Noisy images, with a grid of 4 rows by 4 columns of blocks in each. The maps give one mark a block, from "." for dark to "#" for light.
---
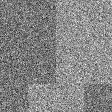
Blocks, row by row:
. . # #
. . # #
. . # #
. # # .
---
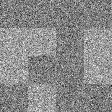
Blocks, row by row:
. . . .
# # . #
# . . #
. # . .
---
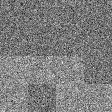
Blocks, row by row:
. . . .
. . . .
# # # .
# . # #
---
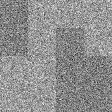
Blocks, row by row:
. # # #
. # . #
# # . .
# # . .
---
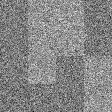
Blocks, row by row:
. # # .
. # # .
. # . #
. . . #
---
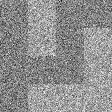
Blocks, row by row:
. # . .
. # . #
. . . #
. # # #
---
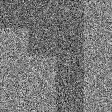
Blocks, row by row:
. . . #
# . . #
# # . #
# # . #
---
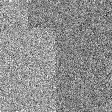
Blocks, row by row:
# . . .
# # . .
# # . .
# # . .
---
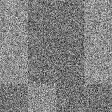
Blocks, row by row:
# . . #
# . . #
# . . #
. # . .
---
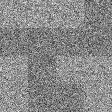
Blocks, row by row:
# # # .
. . . .
# . # #
# . . #
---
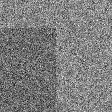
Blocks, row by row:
# # # #
. . # #
. . # #
. . # #
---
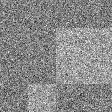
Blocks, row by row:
. . . .
. . # #
. . # #
. # . .
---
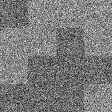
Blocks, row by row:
. # # #
# # . #
# . . .
. . . #
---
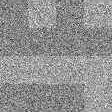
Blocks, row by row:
. # . #
. . . .
# # # #
. . . #
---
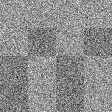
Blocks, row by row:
# # # #
# . # .
. # . #
. # . #
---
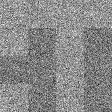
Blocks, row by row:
# # # #
# . # .
. . # .
# . # .
